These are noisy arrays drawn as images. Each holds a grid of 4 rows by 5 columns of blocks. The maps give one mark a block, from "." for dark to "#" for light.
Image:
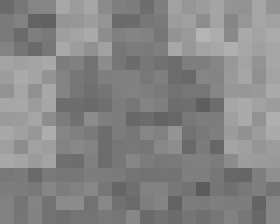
. # . # #
# . . . #
# . . . #
. . . . .
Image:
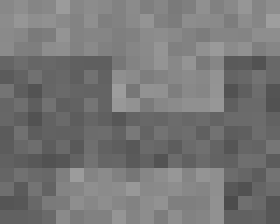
# # # # #
. . # # .
. . . . .
. # # # .
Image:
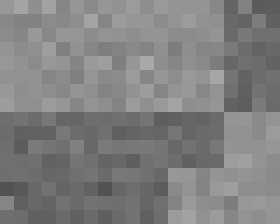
# # # # .
# # # # .
. . . . #
. . . # #
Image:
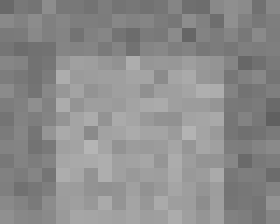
. . . . .
. # # # .
. # # # .
. # # # .
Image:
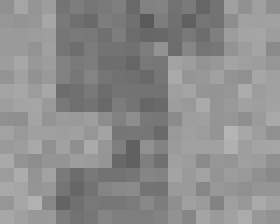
# . . . #
# . . # #
# # . # #
# . . # #
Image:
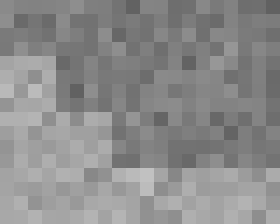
. . . . .
# . . . .
# # . . .
# # # # #
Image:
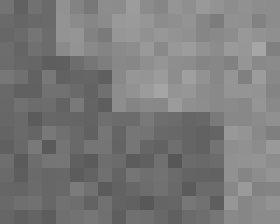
. # # # #
. . # # #
. . . . #
. . . . #
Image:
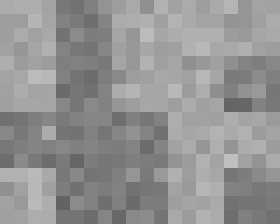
# . # # #
# . # # .
. . . # #
# . . # .
